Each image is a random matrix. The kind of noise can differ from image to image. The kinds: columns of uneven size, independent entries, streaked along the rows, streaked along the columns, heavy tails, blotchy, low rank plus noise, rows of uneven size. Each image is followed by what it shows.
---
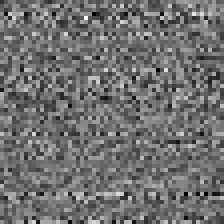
rows of uneven size
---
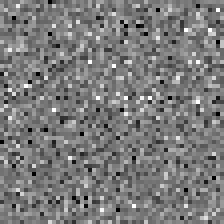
heavy tails
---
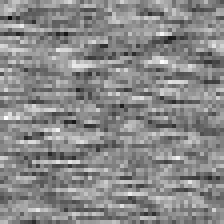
streaked along the rows
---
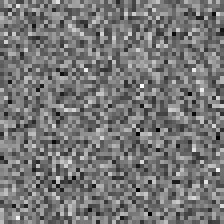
independent entries
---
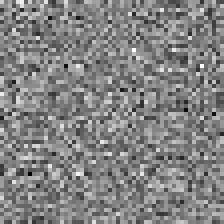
low rank plus noise
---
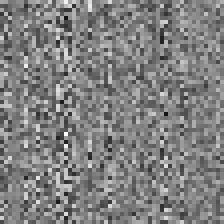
columns of uneven size
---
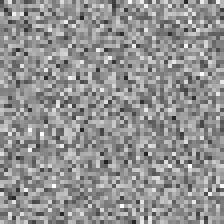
independent entries
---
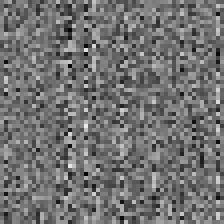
columns of uneven size
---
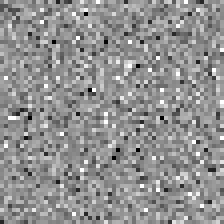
heavy tails
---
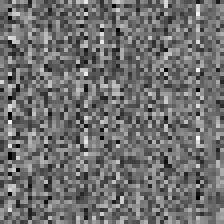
columns of uneven size
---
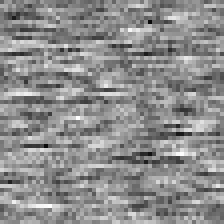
streaked along the rows
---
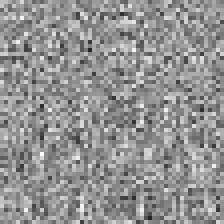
low rank plus noise
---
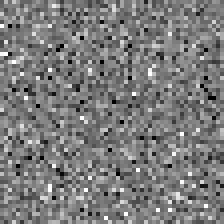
heavy tails
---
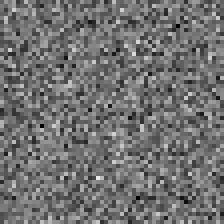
independent entries
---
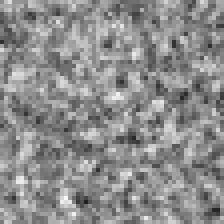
blotchy
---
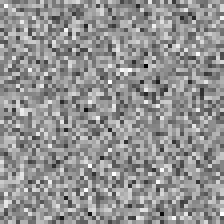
independent entries
